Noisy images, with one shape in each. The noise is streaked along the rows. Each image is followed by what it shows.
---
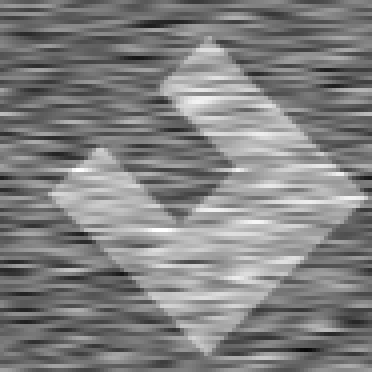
square with a notch
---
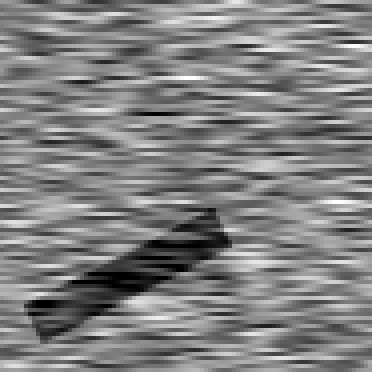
bar
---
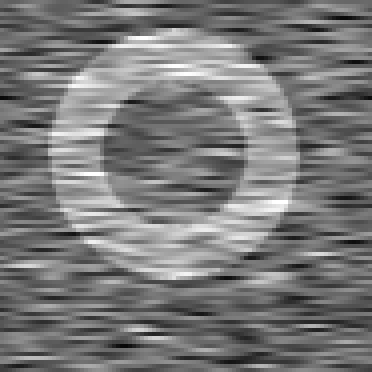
ring
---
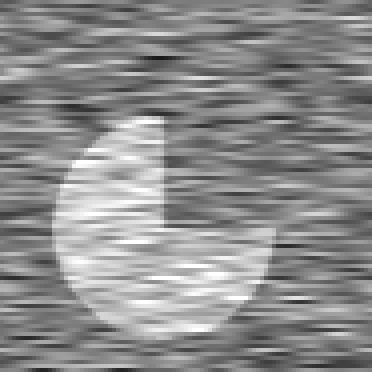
disc with a wedge cut out
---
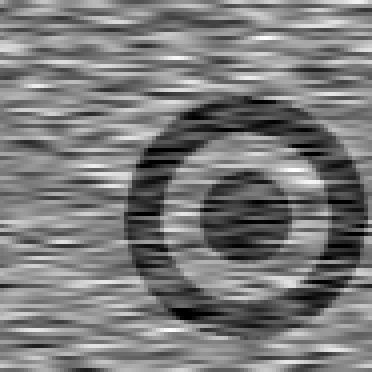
bullseye
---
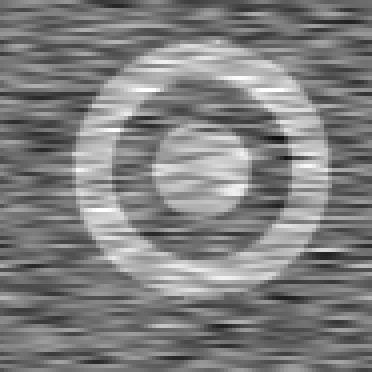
bullseye
